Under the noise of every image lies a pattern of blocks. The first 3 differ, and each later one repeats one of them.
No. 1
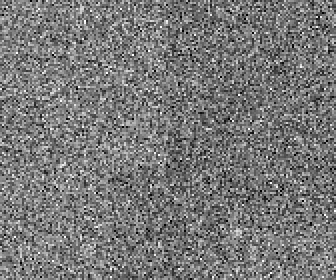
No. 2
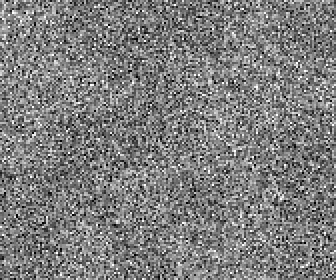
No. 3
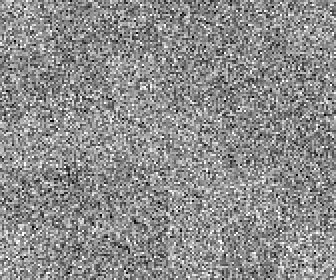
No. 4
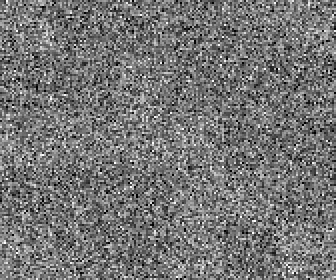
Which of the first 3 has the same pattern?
3
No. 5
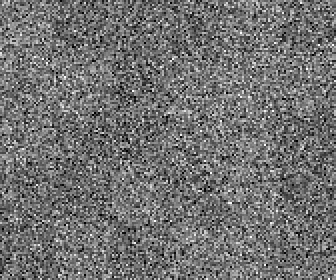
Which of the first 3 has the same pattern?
2
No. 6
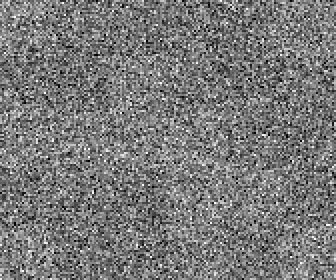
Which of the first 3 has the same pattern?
3
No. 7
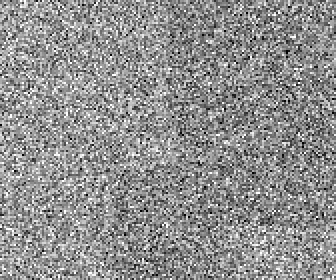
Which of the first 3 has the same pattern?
1
